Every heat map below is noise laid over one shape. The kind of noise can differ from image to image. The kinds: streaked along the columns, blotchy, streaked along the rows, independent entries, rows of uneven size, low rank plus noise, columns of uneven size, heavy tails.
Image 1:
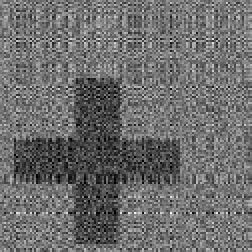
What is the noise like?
low rank plus noise
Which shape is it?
cross
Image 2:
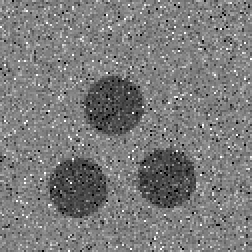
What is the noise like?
heavy tails
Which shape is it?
three dots
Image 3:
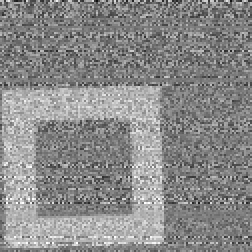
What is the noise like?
rows of uneven size
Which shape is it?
square frame
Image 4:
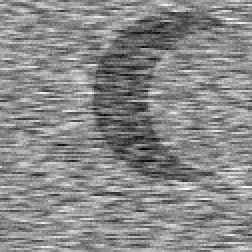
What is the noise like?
streaked along the rows
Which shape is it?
crescent
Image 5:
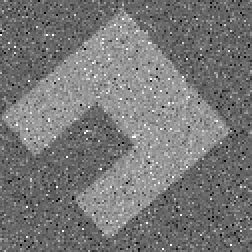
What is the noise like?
heavy tails
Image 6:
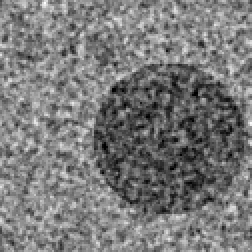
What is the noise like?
blotchy
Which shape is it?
disc
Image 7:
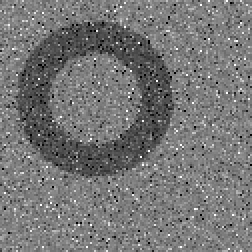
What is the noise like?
heavy tails
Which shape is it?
ring
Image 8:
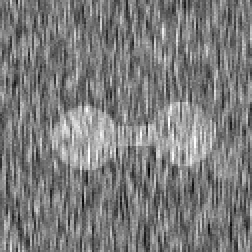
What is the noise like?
streaked along the columns
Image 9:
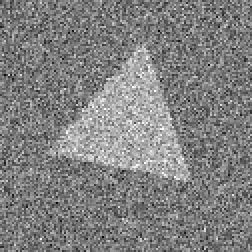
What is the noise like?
independent entries
